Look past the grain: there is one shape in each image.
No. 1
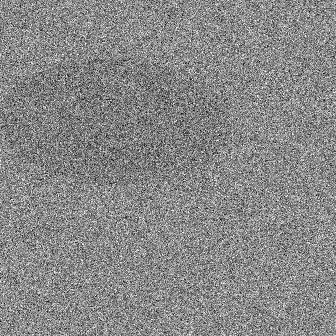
ellipse
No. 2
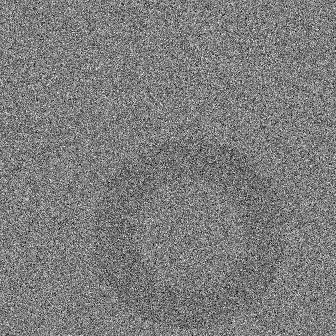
ring
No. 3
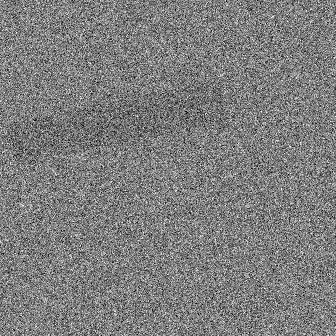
bar
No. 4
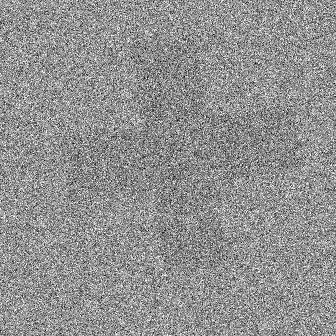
cross
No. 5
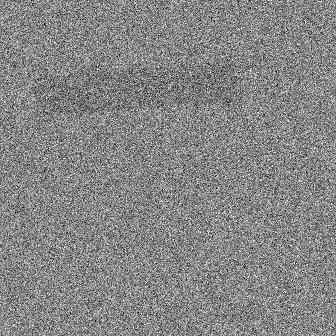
bar
